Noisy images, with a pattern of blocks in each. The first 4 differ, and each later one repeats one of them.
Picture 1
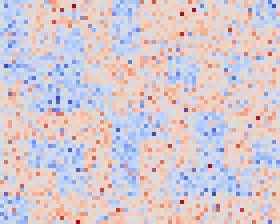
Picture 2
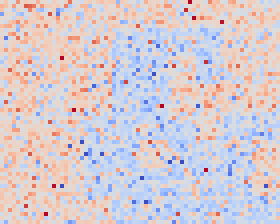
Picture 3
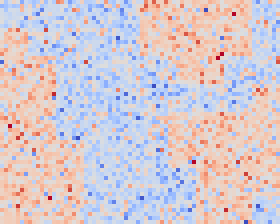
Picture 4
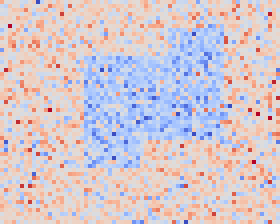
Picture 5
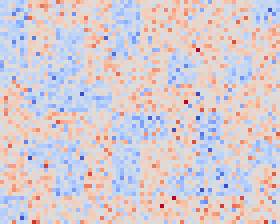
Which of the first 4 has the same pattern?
1
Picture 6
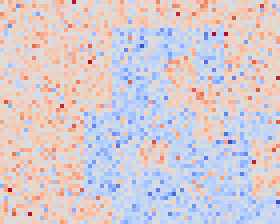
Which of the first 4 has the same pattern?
2
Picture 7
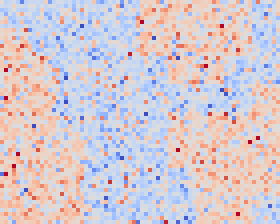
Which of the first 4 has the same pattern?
3
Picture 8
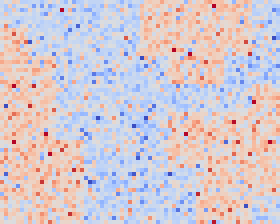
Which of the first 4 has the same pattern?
3
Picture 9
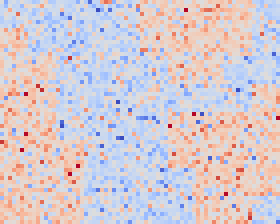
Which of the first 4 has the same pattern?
3
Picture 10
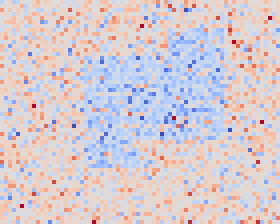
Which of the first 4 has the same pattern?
4
